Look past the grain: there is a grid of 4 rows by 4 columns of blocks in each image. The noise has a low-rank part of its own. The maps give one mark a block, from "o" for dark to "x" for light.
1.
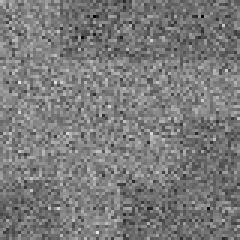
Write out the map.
x o o o
x x x x
x x x o
o x o o
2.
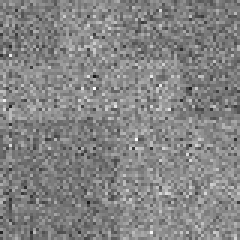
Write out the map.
o x o o
x x x o
o o x x
o o x x
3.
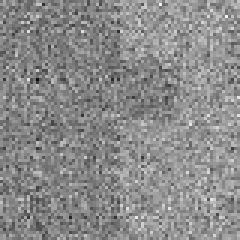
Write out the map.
o o x x
o o o x
o o x x
o o x x
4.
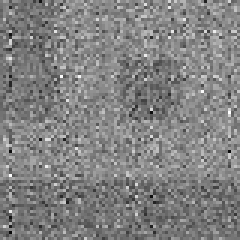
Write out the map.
o x x x
o x o x
x x x x
o o o o
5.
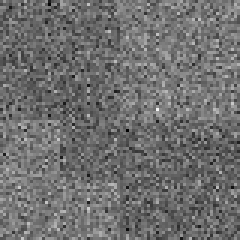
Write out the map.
o o x x
o o x x
x o o o
x x o o
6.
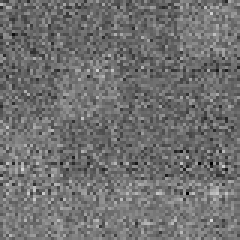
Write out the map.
o o o x
o x o o
x o o o
x x x x
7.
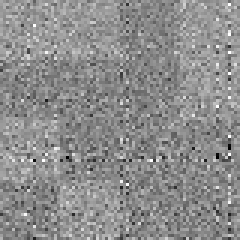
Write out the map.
x x o x
o o o x
x o o o
o x o o
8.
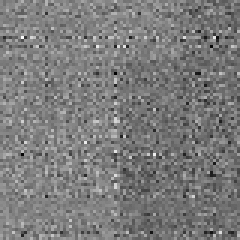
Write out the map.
x x x o
x x o o
x x o o
x x o o
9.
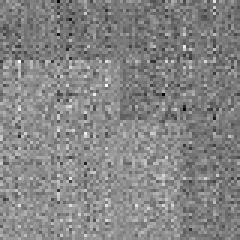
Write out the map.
o o o o
x x o o
x x x o
x x x o
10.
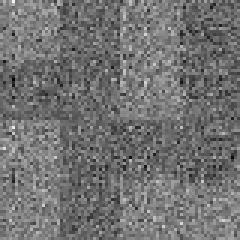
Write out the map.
x o x o
o o x o
x o o o
x o x x
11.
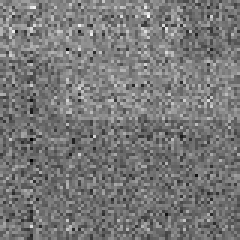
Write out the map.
x x x o
o x x x
o o o o
o o o o
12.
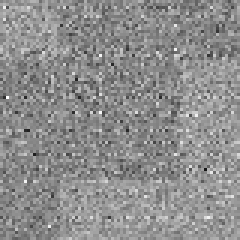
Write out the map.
x o o o
o o o x
o o o x
o x x x
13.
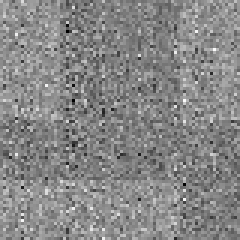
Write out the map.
x o o x
x o o x
o o o o
x x x o
